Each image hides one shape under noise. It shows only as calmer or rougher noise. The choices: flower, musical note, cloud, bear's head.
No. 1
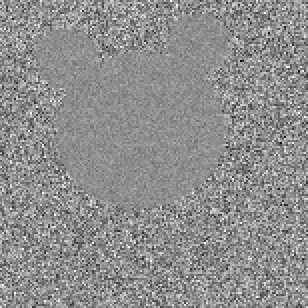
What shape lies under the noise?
bear's head
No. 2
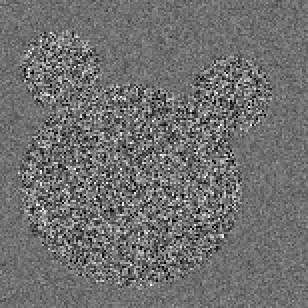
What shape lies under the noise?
bear's head
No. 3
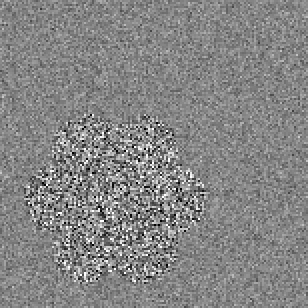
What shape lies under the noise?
flower
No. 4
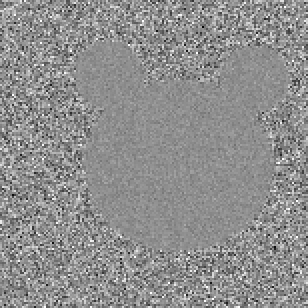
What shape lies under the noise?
bear's head
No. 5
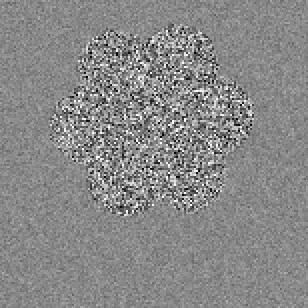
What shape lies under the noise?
flower
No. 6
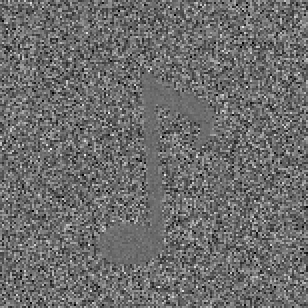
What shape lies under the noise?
musical note
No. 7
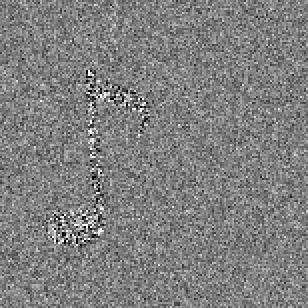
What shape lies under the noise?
musical note
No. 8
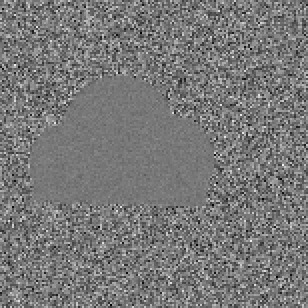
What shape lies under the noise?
cloud
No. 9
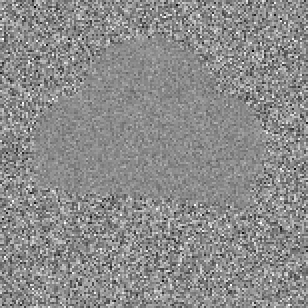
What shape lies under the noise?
cloud
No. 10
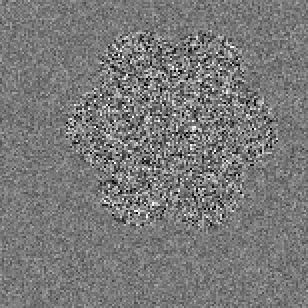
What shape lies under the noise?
flower
